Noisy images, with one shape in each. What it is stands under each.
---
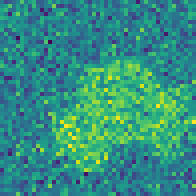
car
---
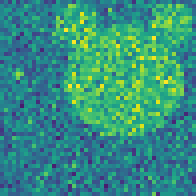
bear's head
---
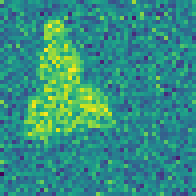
chess pawn
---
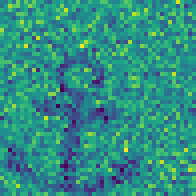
anchor
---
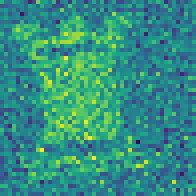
chess rook
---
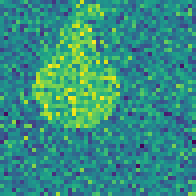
pear
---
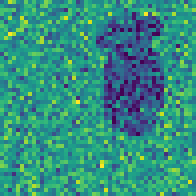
footprint
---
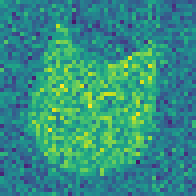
cat's head
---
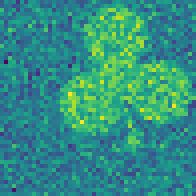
club
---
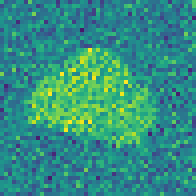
cloud
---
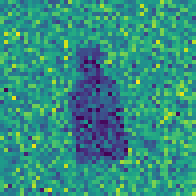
bottle
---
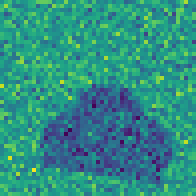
cloud
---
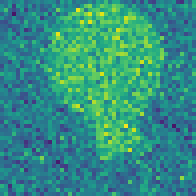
light bulb
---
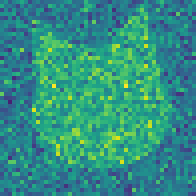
cat's head
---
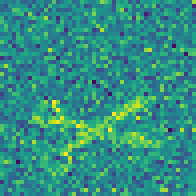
pair of scissors
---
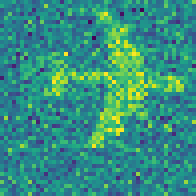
airplane
